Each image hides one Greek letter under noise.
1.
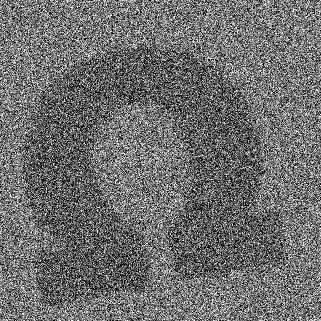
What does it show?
dark omega
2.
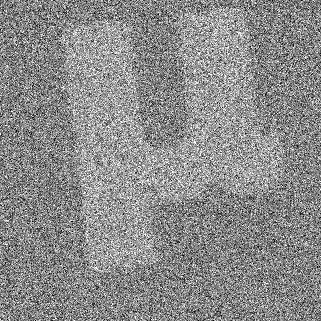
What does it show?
light mu
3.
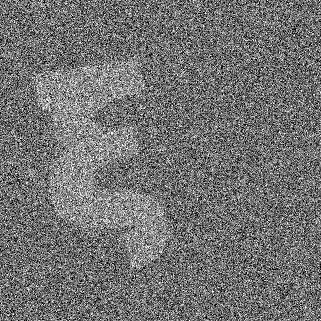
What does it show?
light xi
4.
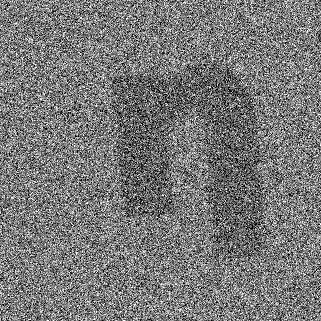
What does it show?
dark eta
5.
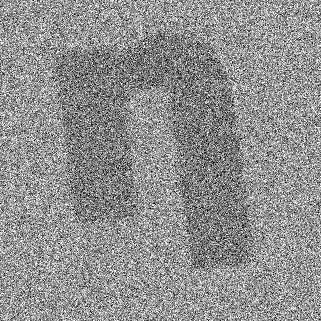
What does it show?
dark eta
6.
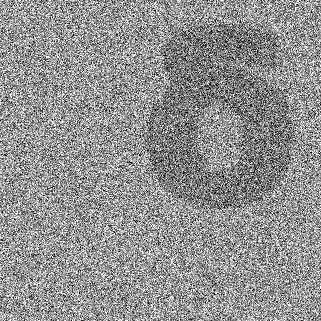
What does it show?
dark delta
